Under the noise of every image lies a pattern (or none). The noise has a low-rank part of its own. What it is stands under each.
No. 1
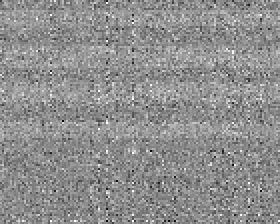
bands of rows
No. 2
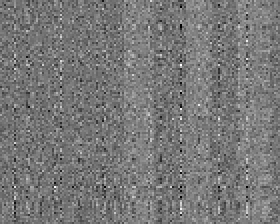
bands of columns
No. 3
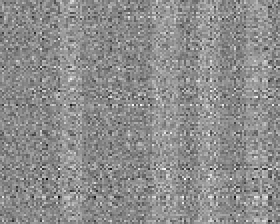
bands of columns
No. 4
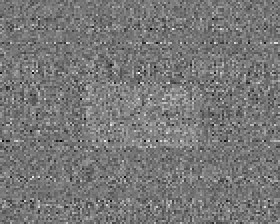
one block
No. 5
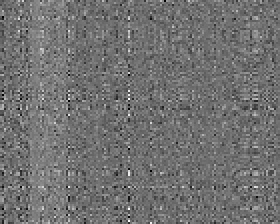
one band of columns
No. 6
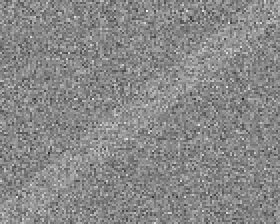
a diagonal band
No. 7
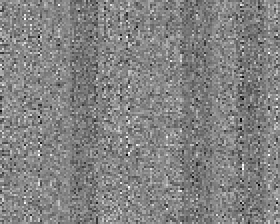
bands of columns
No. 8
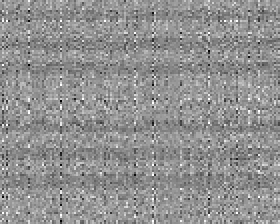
bands of rows
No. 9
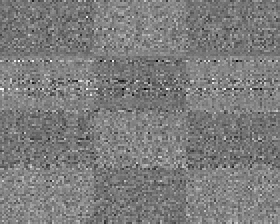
a checkerboard
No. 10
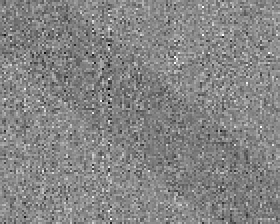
a diagonal band
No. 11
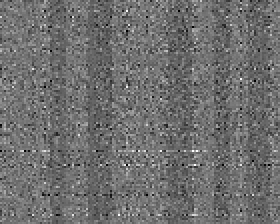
bands of columns
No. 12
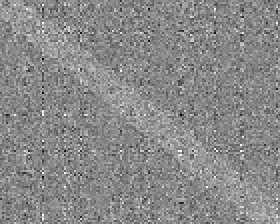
a diagonal band
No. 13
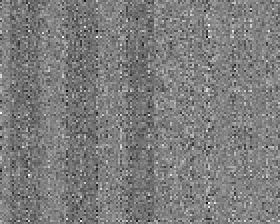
bands of columns
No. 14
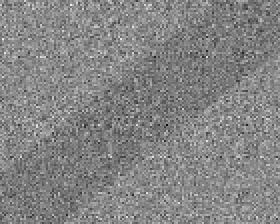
a diagonal band
